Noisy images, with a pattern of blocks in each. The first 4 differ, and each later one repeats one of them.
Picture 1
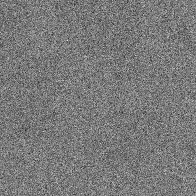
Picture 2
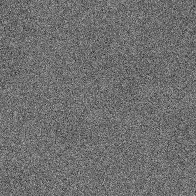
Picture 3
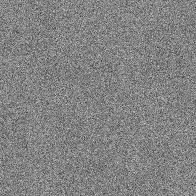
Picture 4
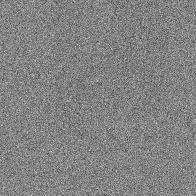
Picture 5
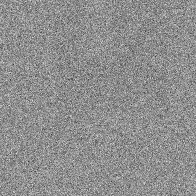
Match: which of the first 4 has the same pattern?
4
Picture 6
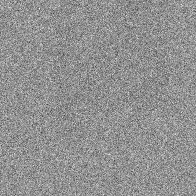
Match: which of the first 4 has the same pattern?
4
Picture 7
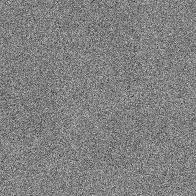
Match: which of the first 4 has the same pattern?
1
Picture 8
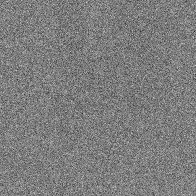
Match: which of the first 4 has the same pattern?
4
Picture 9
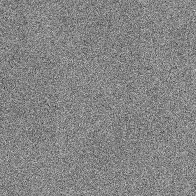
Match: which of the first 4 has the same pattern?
1
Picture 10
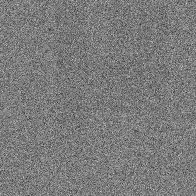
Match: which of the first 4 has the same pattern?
4
